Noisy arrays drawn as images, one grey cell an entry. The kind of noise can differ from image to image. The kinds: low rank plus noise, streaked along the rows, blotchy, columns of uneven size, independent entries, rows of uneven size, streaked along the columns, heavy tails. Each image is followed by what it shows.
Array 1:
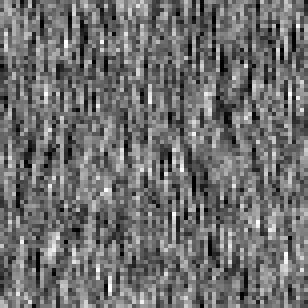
streaked along the columns
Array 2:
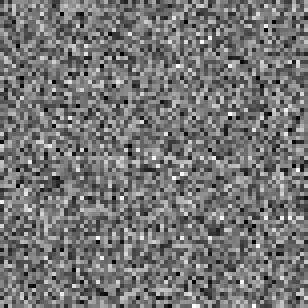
independent entries
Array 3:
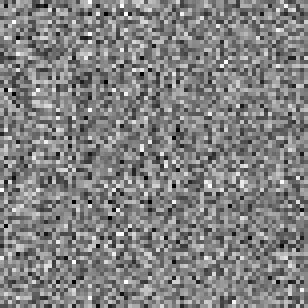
low rank plus noise
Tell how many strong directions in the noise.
three or four
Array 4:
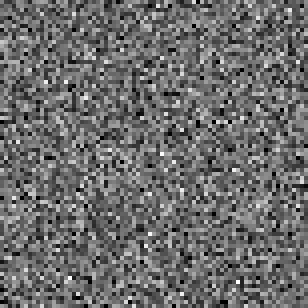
independent entries
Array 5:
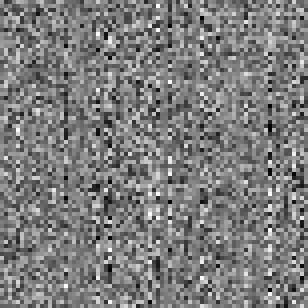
columns of uneven size
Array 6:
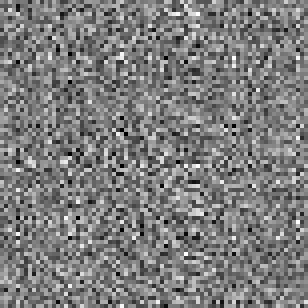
low rank plus noise
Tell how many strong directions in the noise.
five to eight
